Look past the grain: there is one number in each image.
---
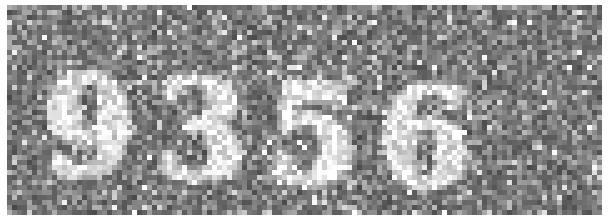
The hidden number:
9356
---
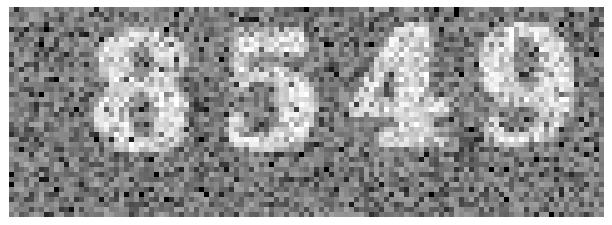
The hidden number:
8549
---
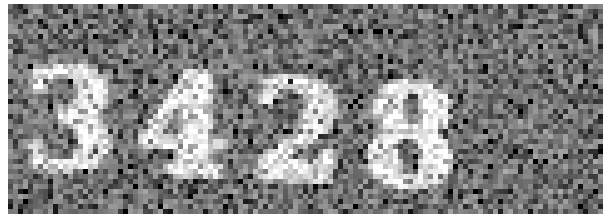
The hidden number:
3428
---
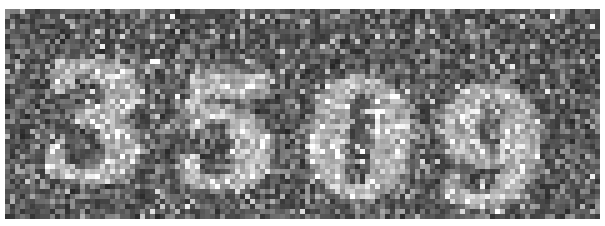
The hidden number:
3509
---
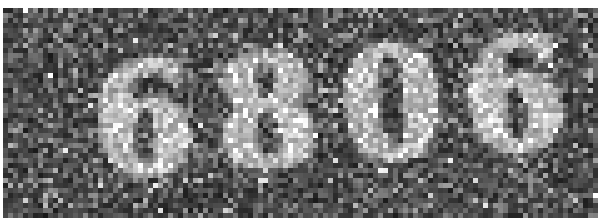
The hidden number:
6806
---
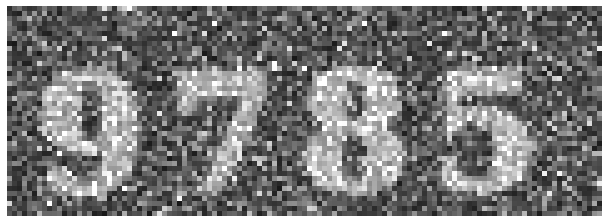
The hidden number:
9785
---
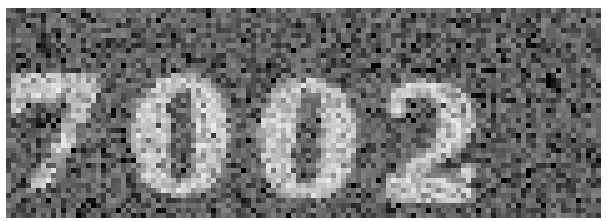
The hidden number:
7002
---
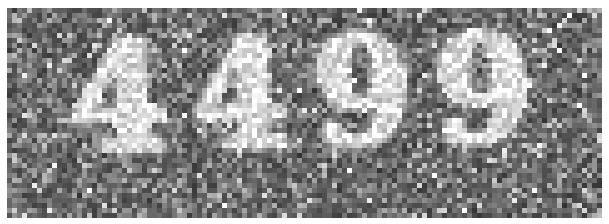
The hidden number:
4499
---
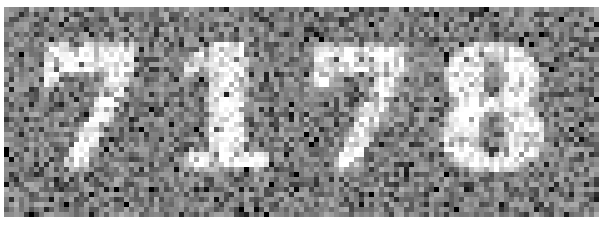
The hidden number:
7178
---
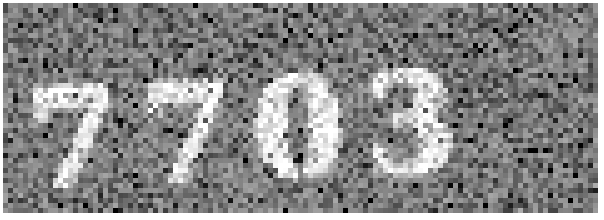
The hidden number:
7703
